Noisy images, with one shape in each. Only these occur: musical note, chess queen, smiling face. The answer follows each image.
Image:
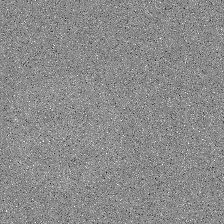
smiling face
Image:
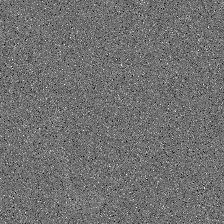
musical note
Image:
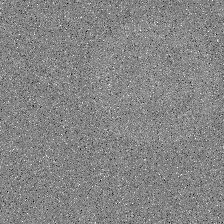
smiling face
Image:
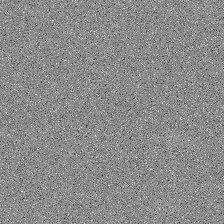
musical note
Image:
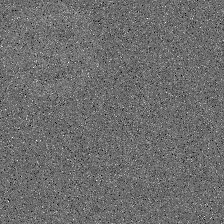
smiling face
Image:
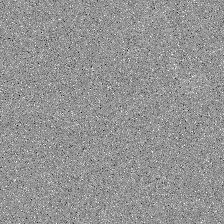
musical note
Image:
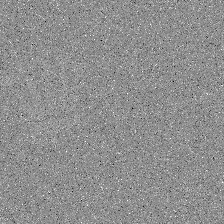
chess queen
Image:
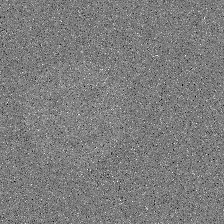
smiling face
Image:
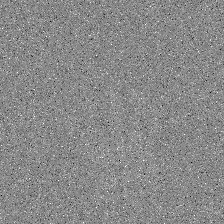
chess queen
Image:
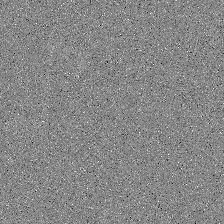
musical note
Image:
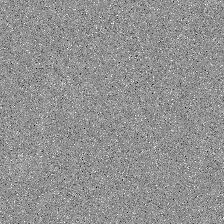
musical note
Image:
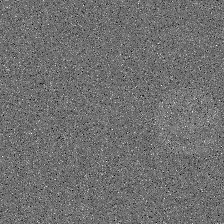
smiling face
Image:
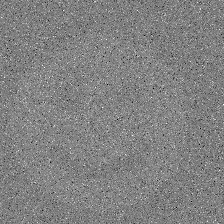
smiling face
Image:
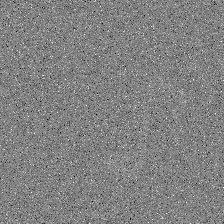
musical note
